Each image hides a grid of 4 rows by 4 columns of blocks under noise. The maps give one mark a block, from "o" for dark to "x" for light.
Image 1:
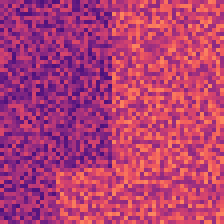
ooxx
ooxx
ooxx
oxxx
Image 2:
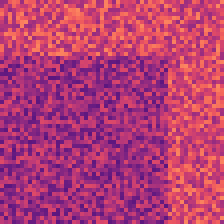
xxxx
ooox
ooox
ooox
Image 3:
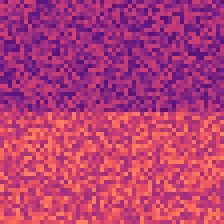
oooo
oooo
xxxx
xxxx
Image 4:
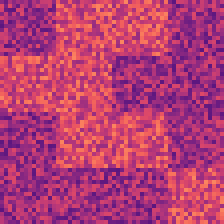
oxxo
xxoo
oxxo
ooox
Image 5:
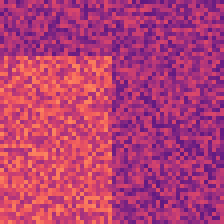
oooo
xxoo
xxoo
xxoo
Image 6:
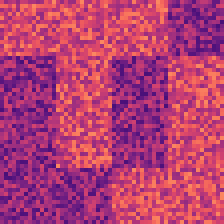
xxxo
oxox
oxox
ooxx
